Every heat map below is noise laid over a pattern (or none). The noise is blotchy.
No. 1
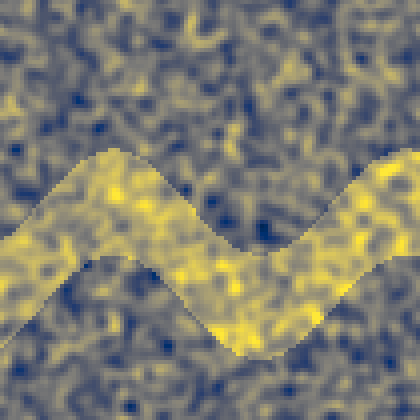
a wavy band
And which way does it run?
left to right
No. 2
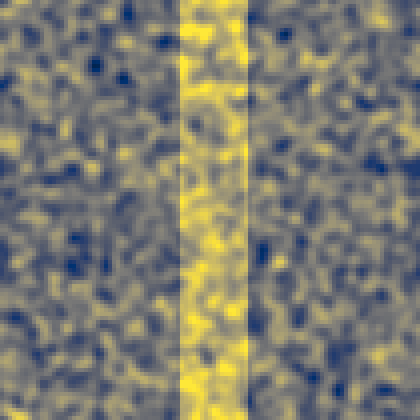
one vertical stripe
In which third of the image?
middle
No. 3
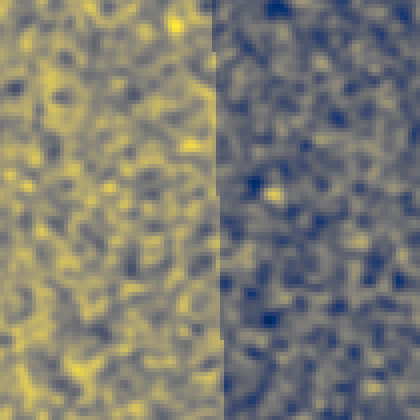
a sharp edge
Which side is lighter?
left
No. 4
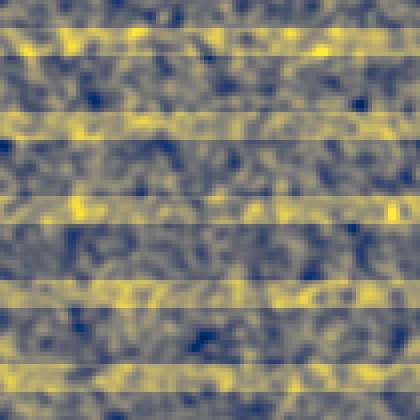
horizontal stripes
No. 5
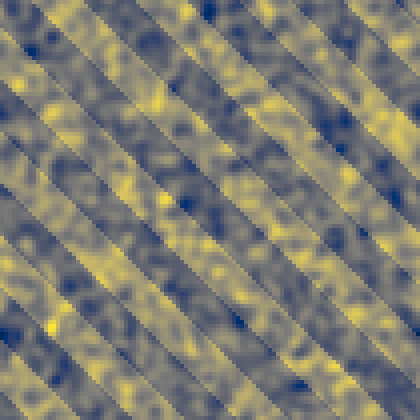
diagonal stripes
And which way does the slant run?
top left to bottom right
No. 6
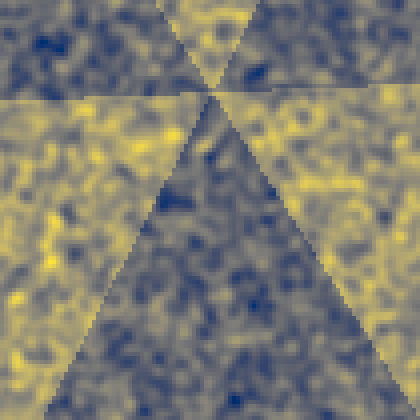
spokes from one point
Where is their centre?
top middle
